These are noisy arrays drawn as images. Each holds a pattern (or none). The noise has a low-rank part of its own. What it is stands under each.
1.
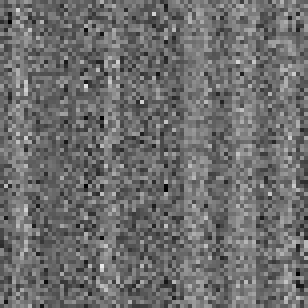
bands of columns
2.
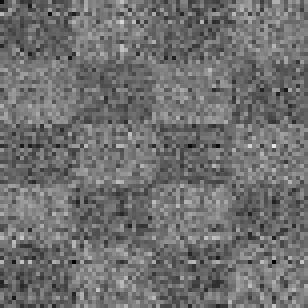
a checkerboard
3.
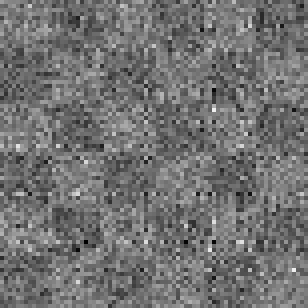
a checkerboard
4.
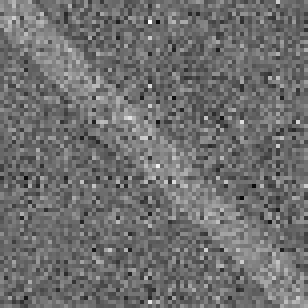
a diagonal band
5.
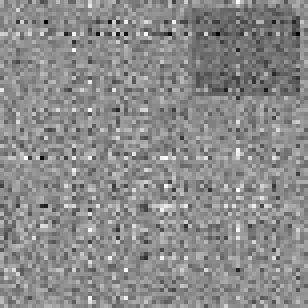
one block
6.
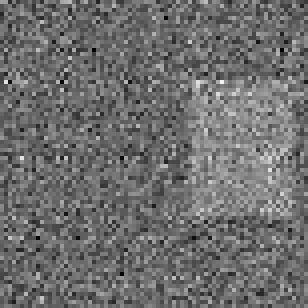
one block
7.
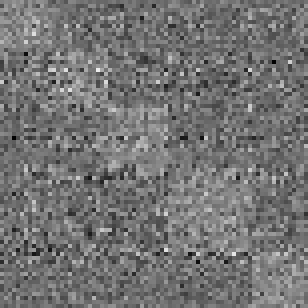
blocks along the diagonal
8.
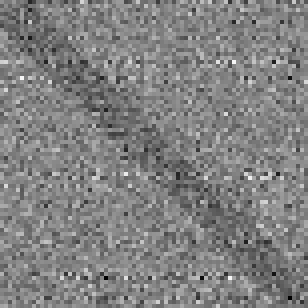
a diagonal band
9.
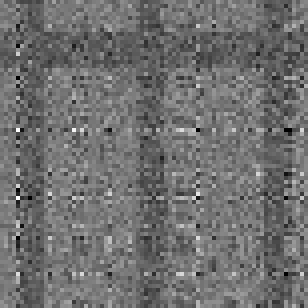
bands of rows crossing bands of columns
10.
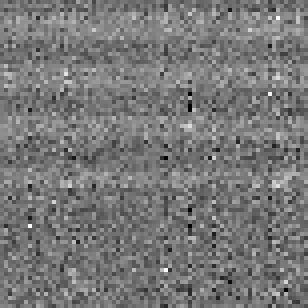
bands of rows
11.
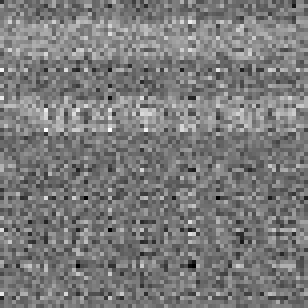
bands of rows
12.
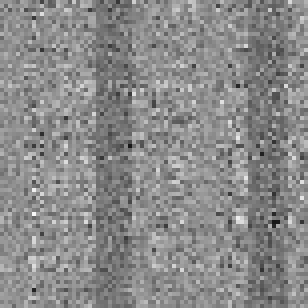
bands of columns
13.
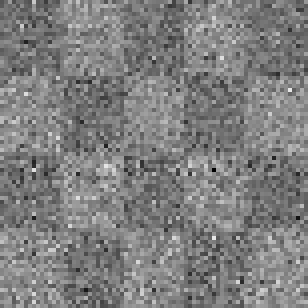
a checkerboard
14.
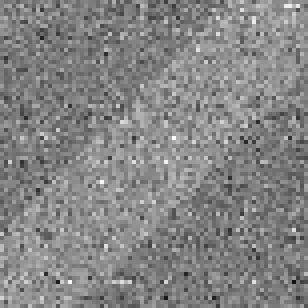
a diagonal band
